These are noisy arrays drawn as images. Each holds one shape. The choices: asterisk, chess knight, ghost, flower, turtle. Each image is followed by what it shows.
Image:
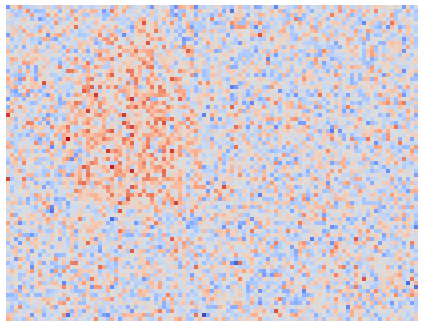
chess knight
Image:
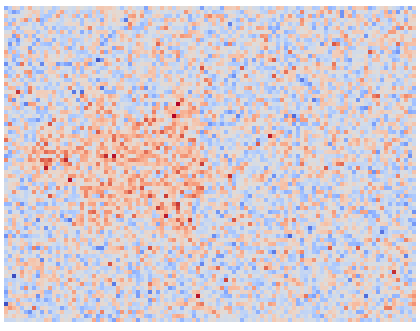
turtle
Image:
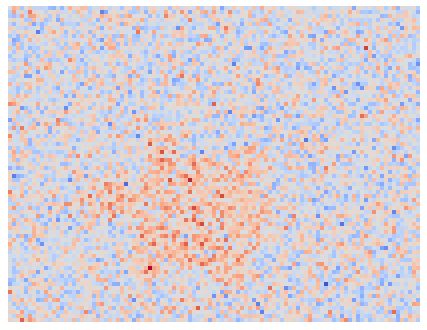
turtle
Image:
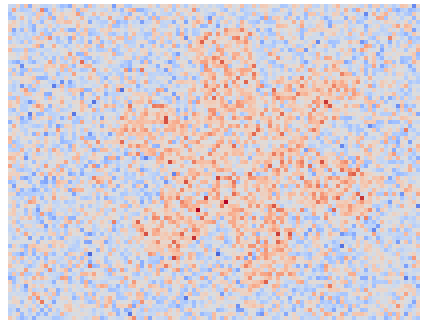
asterisk
